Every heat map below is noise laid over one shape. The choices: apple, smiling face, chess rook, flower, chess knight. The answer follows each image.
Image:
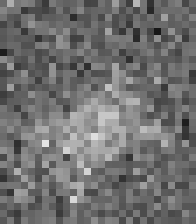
chess rook
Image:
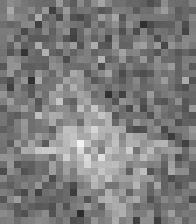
chess rook
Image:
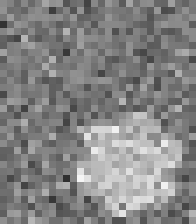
flower
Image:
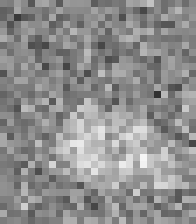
chess knight
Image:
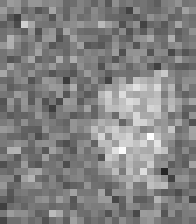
chess knight
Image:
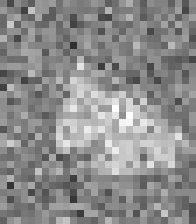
chess knight
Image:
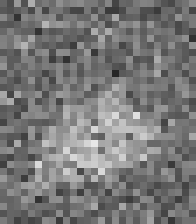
chess knight
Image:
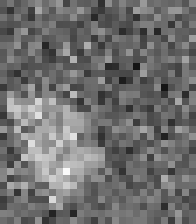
chess knight
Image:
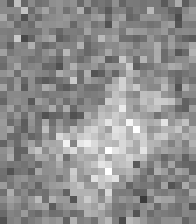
chess rook
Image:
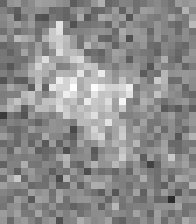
chess rook
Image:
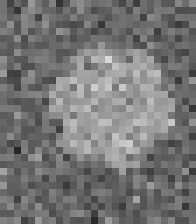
flower
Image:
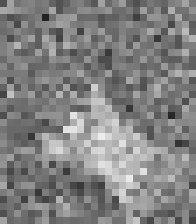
chess rook
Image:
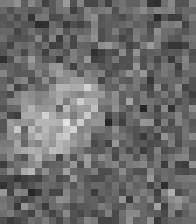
chess knight
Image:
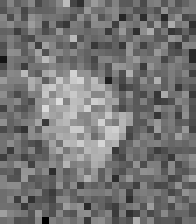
chess knight
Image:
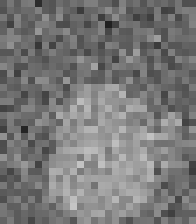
apple
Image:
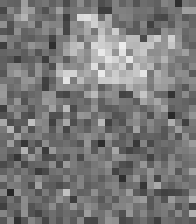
chess rook
